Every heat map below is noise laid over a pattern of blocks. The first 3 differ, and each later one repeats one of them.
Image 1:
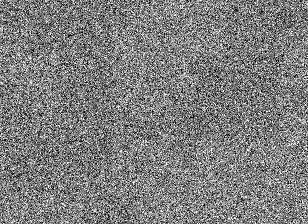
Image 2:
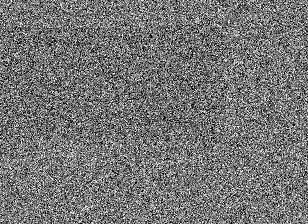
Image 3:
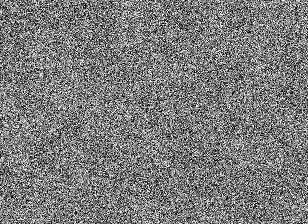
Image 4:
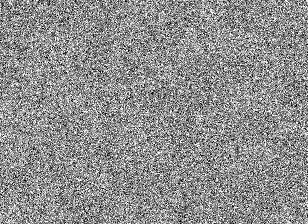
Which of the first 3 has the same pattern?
3
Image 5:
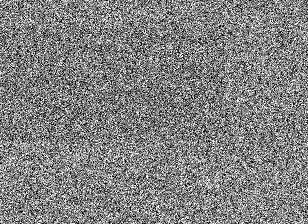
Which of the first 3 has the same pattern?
2
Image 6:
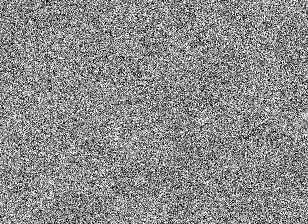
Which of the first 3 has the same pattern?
3
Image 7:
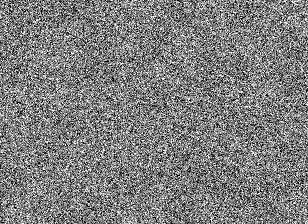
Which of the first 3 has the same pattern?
3
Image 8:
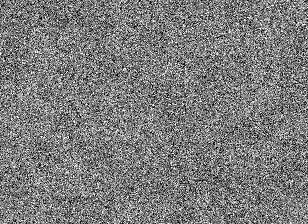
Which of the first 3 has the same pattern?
3
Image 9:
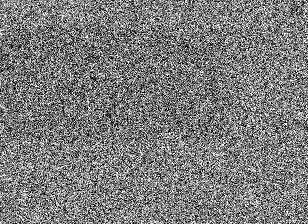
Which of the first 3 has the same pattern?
2
